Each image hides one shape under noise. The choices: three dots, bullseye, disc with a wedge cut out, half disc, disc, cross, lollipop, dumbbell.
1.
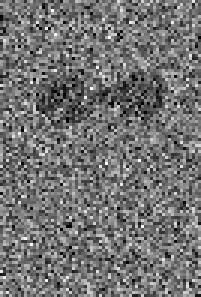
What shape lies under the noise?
dumbbell
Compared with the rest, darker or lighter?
darker
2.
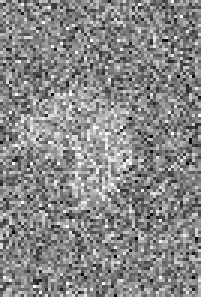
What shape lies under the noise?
disc with a wedge cut out
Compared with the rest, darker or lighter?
lighter
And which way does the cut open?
down and left
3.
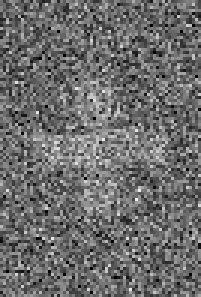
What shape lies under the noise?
cross
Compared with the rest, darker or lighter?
lighter
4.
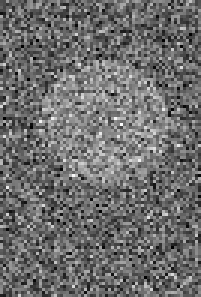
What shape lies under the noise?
disc
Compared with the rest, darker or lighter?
lighter
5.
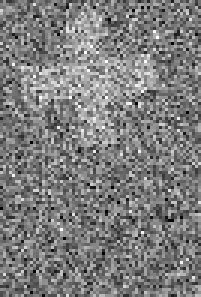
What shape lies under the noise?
cross
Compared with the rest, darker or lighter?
lighter
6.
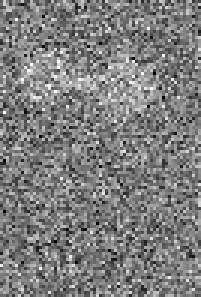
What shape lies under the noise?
dumbbell
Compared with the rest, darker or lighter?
lighter
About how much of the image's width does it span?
two thirds
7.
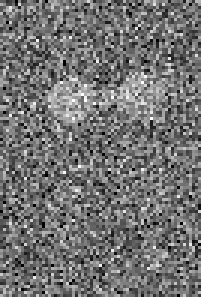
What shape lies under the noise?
dumbbell
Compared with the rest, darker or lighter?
lighter
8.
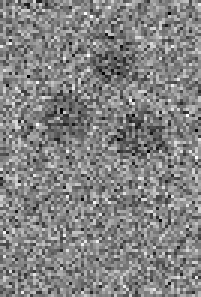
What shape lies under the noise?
three dots
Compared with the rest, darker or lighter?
darker
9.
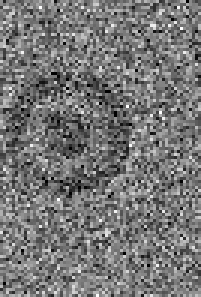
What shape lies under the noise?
bullseye
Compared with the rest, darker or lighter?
darker
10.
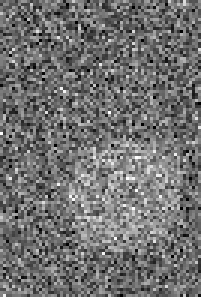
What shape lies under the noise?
disc
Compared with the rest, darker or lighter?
lighter
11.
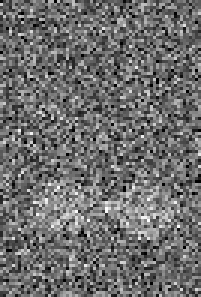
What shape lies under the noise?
dumbbell
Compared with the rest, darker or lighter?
lighter
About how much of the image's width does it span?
two thirds
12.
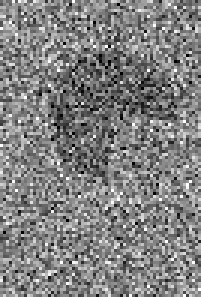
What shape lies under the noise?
disc with a wedge cut out
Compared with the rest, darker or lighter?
darker
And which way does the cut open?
down and right
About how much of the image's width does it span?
two thirds
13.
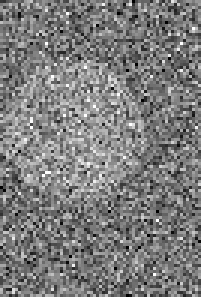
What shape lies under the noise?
disc
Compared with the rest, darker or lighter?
lighter
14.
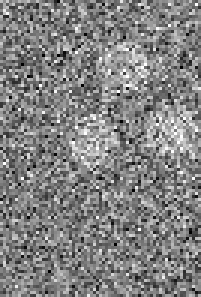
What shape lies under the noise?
three dots
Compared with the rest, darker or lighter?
lighter
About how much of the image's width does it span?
two thirds
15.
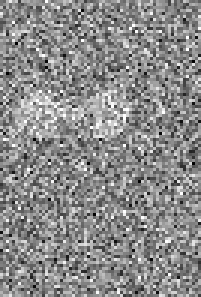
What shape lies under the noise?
dumbbell
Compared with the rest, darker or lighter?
lighter
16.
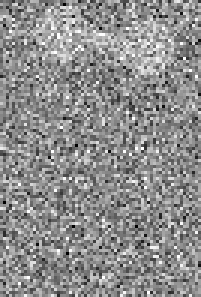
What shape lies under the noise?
dumbbell
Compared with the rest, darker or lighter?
lighter
